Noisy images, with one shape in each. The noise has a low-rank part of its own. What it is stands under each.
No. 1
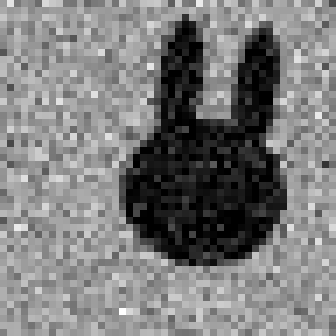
rabbit's head
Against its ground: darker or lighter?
darker
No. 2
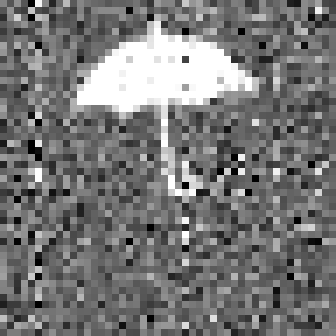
umbrella
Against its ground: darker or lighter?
lighter
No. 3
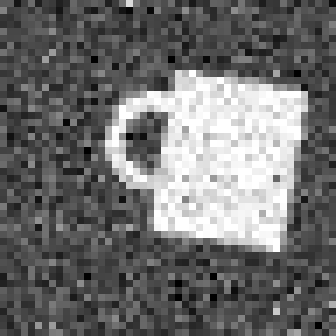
cup
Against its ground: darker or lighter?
lighter
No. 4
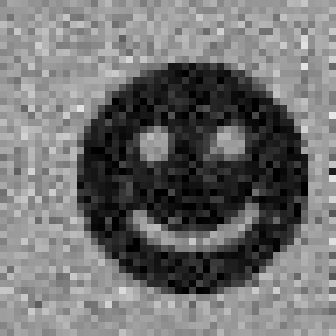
smiling face
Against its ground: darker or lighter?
darker
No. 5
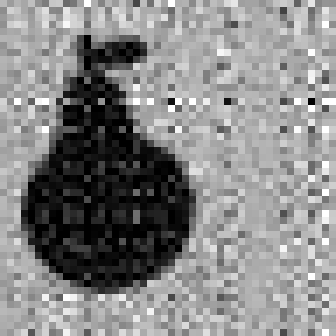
pear
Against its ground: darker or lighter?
darker
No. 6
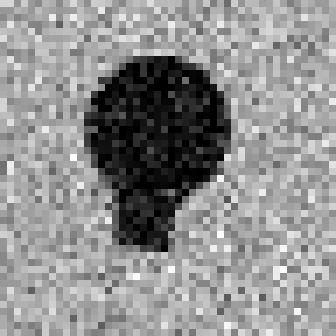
light bulb
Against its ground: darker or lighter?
darker
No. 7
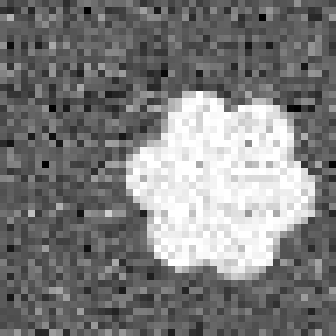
flower
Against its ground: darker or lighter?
lighter
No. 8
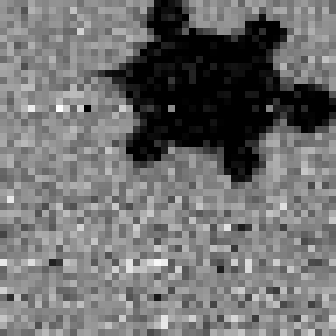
turtle
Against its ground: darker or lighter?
darker
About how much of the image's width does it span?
two thirds
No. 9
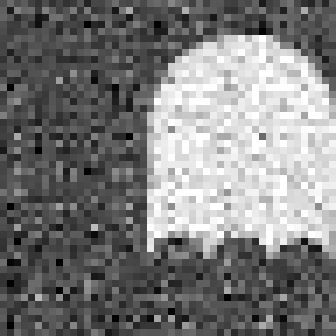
ghost
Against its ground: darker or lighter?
lighter
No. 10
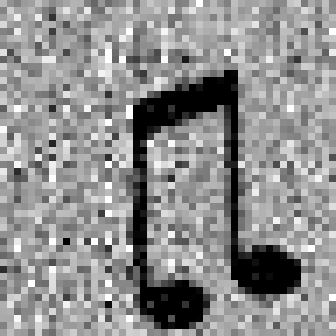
pair of musical notes
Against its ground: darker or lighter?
darker
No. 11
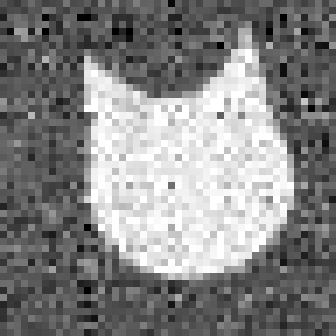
cat's head
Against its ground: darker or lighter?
lighter
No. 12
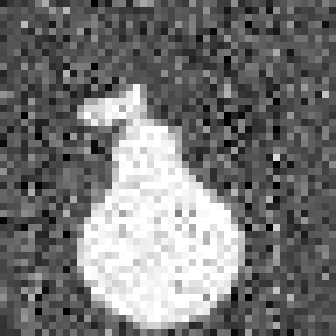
pear
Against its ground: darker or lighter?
lighter
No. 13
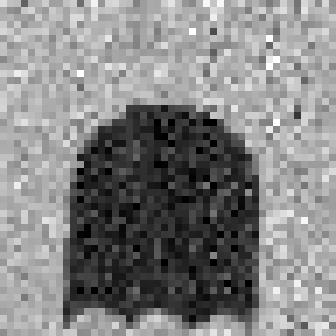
ghost
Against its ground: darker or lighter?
darker
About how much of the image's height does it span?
two thirds
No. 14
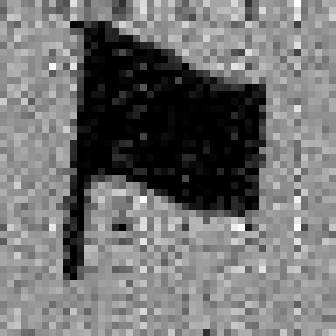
flag
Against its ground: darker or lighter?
darker
